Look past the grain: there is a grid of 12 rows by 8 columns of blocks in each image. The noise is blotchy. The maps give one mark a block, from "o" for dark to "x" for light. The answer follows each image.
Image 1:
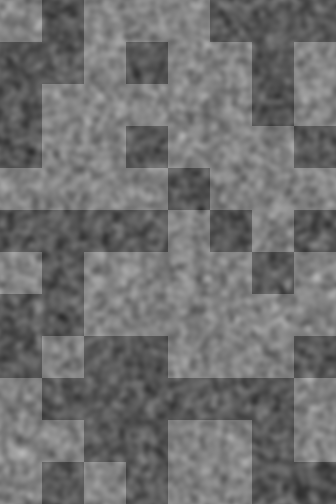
xoxxxooo
ooxoxxox
oxxxxxox
oxxoxxxo
xxxxoxxx
ooooxoxo
xoxxxxox
ooxxxxxx
oxooxxxo
xoooooox
xxooxxox
xoxoxxoo
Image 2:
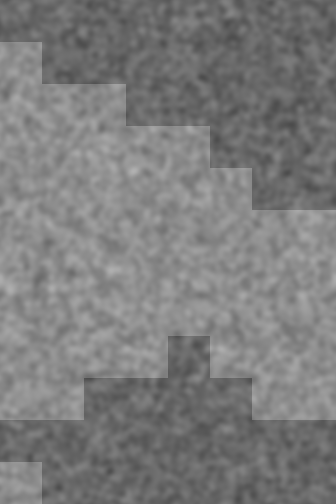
oooooooo
xooooooo
xxxooooo
xxxxxooo
xxxxxxoo
xxxxxxxx
xxxxxxxx
xxxxxxxx
xxxxoxxx
xxooooxx
oooooooo
xooooooo
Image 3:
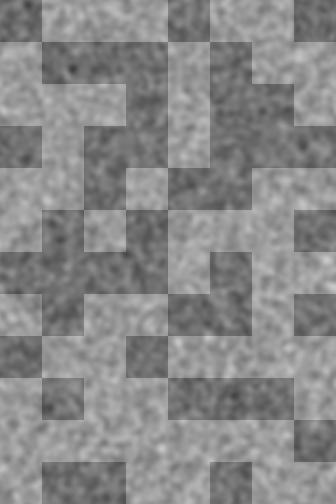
oxxxoxxo
xoooxoxx
xxxoxoox
oxooxooo
xxoxooxx
xoxoxxxo
ooooxoxx
xoxxooxo
oxxoxxxx
xoxxooox
xxxxxxxo
xooxxoxx
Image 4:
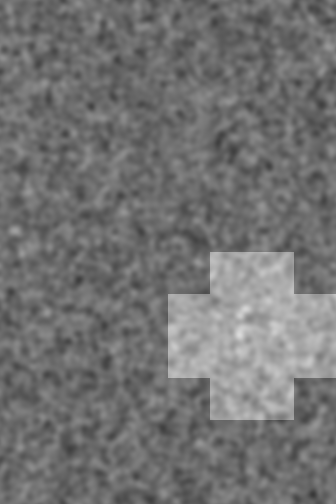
oooooooo
oooooooo
oooooooo
oooooooo
oooooooo
oooooooo
oooooxxo
ooooxxxx
ooooxxxx
oooooxxo
oooooooo
oooooooo
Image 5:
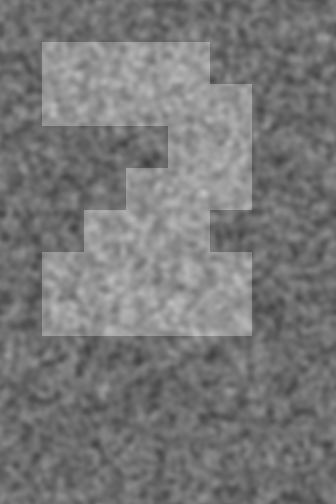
oooooooo
oxxxxooo
oxxxxxoo
ooooxxoo
oooxxxoo
ooxxxooo
oxxxxxoo
oxxxxxoo
oooooooo
oooooooo
oooooooo
oooooooo
